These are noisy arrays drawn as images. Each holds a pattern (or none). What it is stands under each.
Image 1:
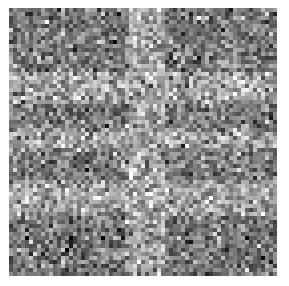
bands of rows crossing bands of columns
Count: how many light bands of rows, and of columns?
3 and 1
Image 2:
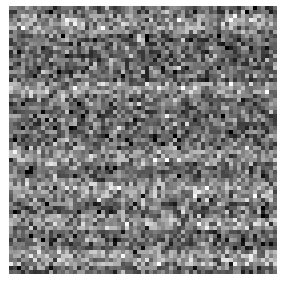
bands of rows
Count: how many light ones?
6
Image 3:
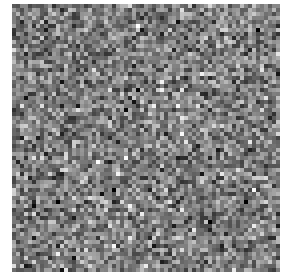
only noise
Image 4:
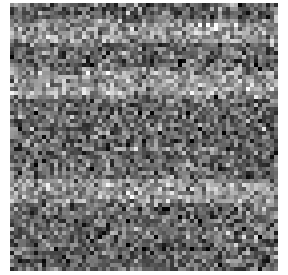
bands of rows
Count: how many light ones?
3
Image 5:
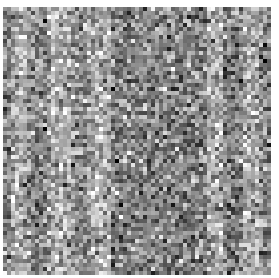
bands of columns
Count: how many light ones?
5
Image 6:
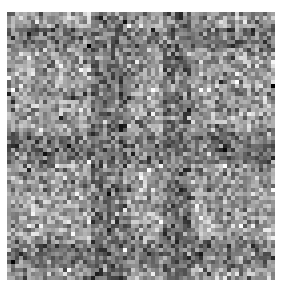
bands of rows crossing bands of columns
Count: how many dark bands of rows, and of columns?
3 and 2
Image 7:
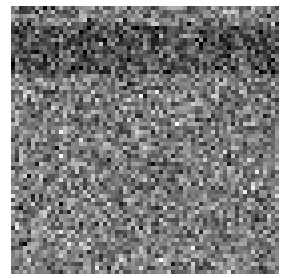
one band of rows
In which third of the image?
top
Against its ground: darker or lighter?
darker
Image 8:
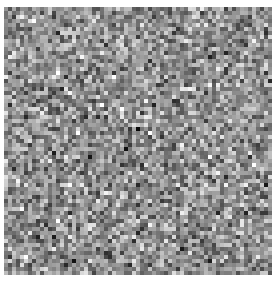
only noise
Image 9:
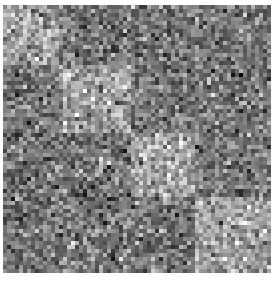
blocks along the diagonal
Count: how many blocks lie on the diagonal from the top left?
4
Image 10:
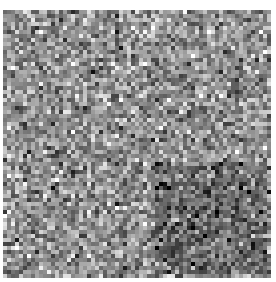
one block
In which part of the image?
bottom right
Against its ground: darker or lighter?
darker
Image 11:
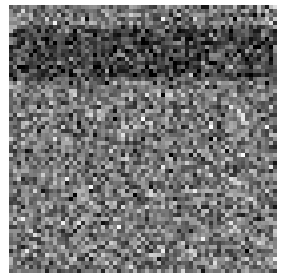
one band of rows
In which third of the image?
top
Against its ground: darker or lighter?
darker
